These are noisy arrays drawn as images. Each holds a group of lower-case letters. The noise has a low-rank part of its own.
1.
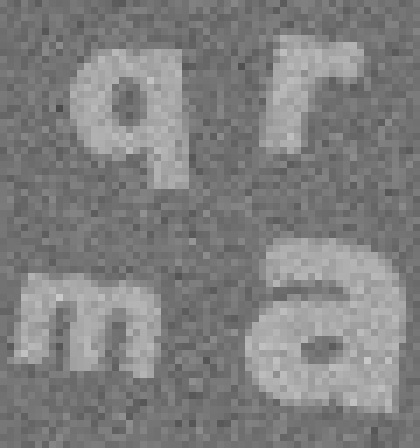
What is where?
top left: q; top right: r; bottom left: m; bottom right: a
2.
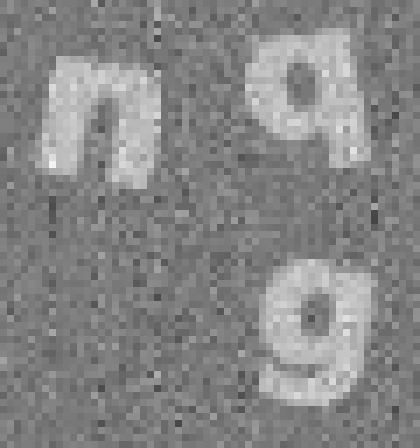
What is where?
top left: n; top right: q; bottom right: g
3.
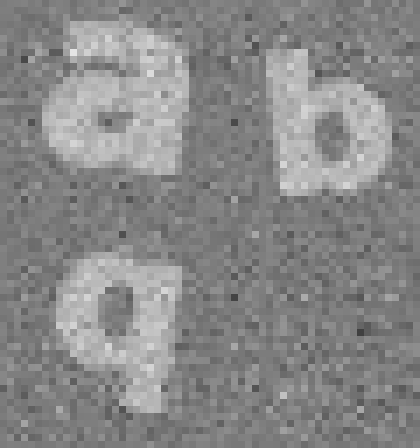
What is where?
top left: a; top right: b; bottom left: q
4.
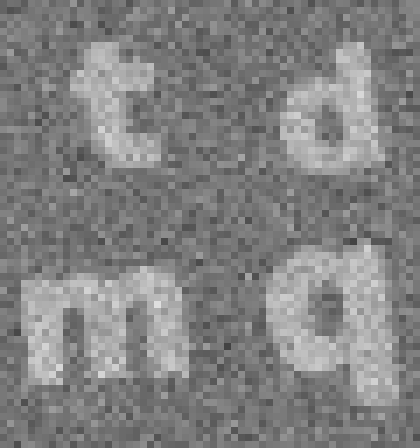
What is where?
top left: t; top right: d; bottom left: m; bottom right: q
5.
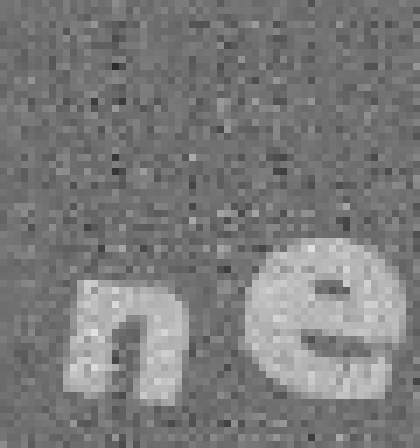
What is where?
bottom left: n; bottom right: e
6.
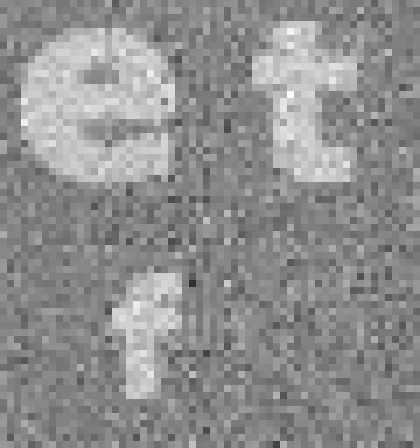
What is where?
top left: e; top right: t; bottom left: f
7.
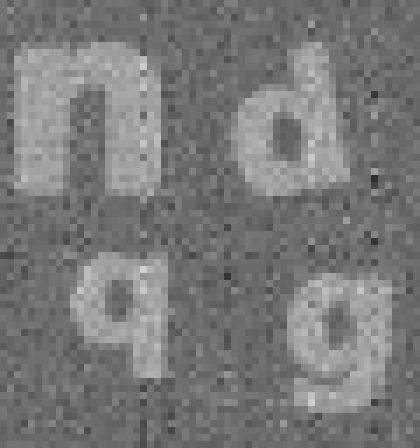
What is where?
top left: n; top right: d; bottom left: q; bottom right: g
